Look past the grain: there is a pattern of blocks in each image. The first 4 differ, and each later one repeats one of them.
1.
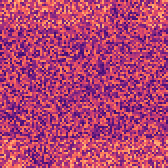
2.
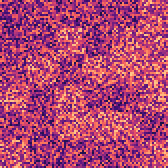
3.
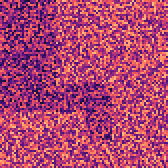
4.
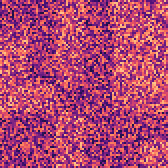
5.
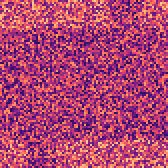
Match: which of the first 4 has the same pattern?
1
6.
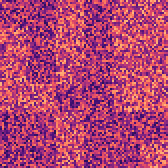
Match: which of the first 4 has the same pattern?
4
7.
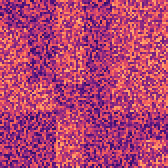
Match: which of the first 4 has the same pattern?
4
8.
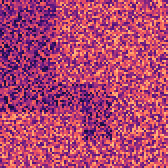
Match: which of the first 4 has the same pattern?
3
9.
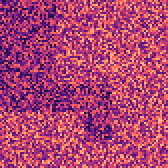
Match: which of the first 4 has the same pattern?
3
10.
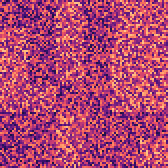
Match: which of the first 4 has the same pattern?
4
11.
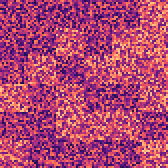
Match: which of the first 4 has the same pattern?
2
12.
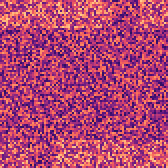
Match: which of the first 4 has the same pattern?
1
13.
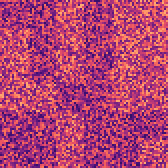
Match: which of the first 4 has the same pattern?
4
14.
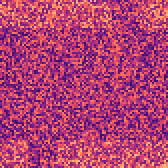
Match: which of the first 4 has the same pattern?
1
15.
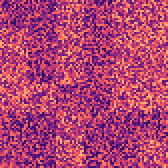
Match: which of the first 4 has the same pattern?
4
